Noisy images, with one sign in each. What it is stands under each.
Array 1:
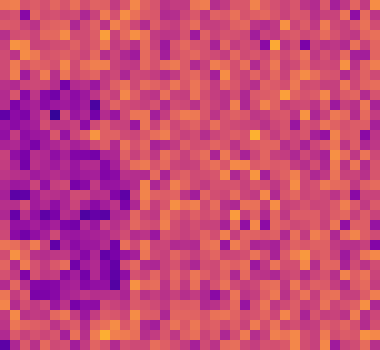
section sign
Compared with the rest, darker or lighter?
darker
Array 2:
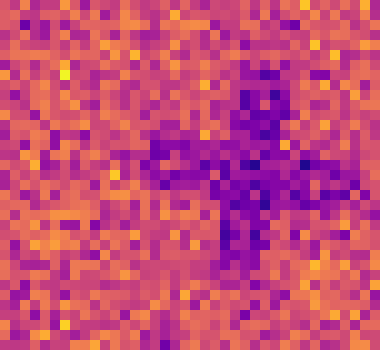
plus sign
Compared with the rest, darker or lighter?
darker
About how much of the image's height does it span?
two thirds
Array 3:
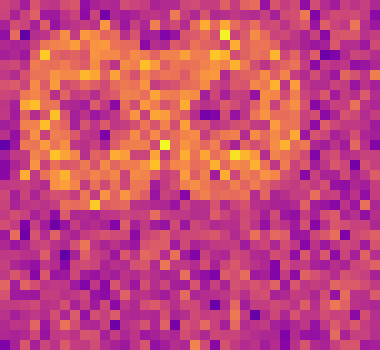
infinity sign
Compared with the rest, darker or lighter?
lighter
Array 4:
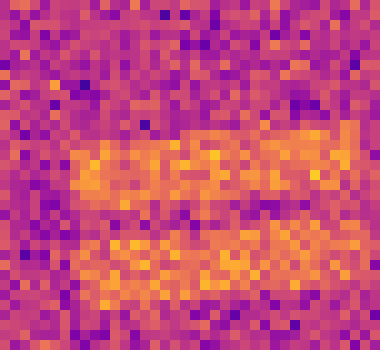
equals sign
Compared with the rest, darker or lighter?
lighter
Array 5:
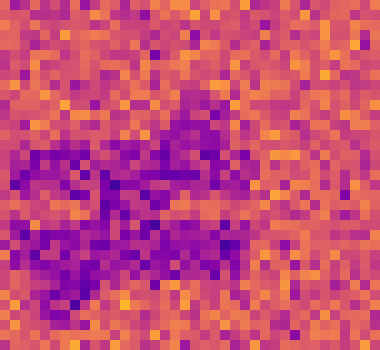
not-equal sign
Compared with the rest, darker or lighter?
darker
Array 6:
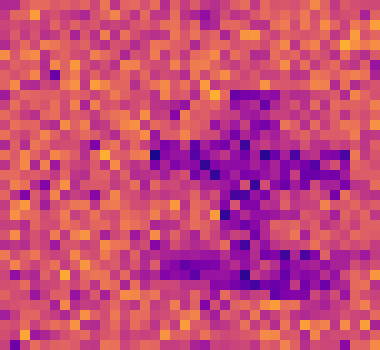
plus-minus sign
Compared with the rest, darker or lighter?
darker
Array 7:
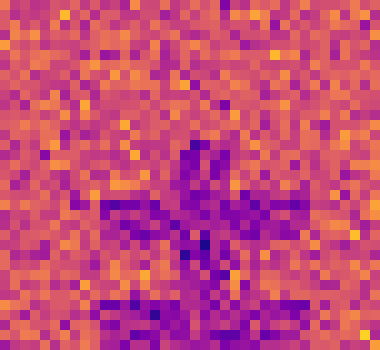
plus-minus sign
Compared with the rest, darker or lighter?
darker
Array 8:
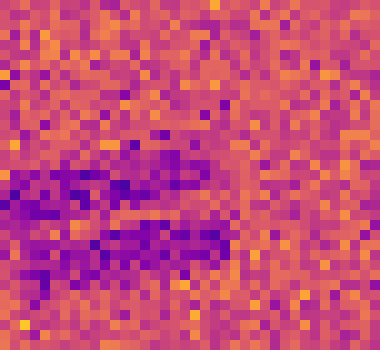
equals sign
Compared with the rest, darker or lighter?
darker
